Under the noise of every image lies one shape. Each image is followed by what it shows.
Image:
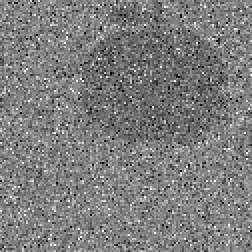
apple
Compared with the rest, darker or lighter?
darker
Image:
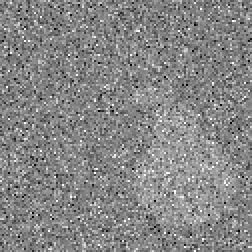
pear
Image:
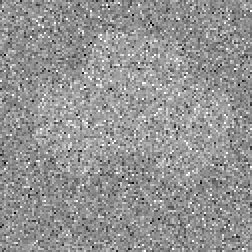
car
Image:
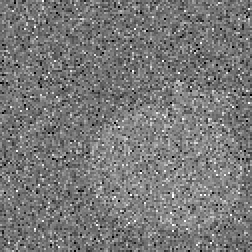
apple
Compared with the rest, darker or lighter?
lighter
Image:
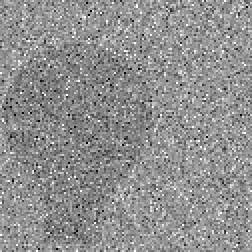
light bulb
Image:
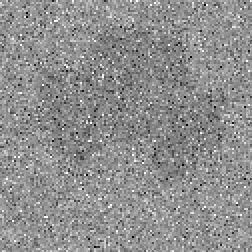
car
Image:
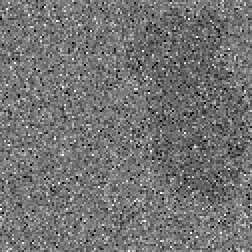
footprint
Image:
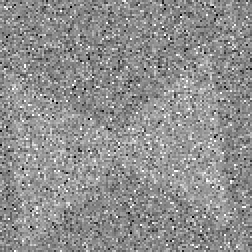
bow tie
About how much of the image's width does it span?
nearly all
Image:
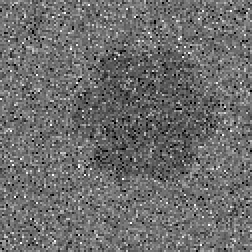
flower
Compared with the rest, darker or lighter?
darker
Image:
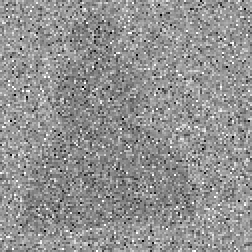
chess pawn
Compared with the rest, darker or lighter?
darker
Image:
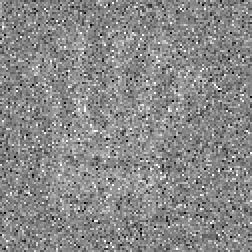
chess queen
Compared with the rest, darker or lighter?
lighter
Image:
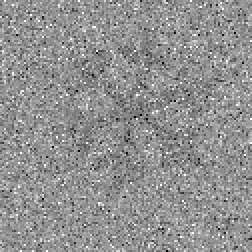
snowflake
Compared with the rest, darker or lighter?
darker
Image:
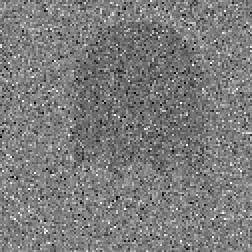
ghost
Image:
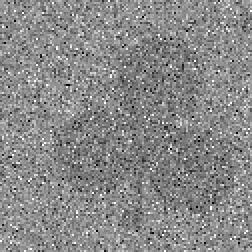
club
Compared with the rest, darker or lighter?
darker
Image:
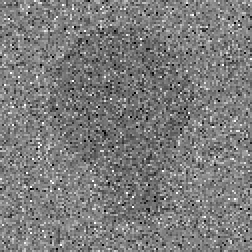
light bulb
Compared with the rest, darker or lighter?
darker
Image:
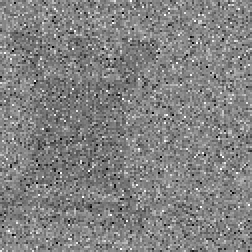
chess rook
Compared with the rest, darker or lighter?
darker
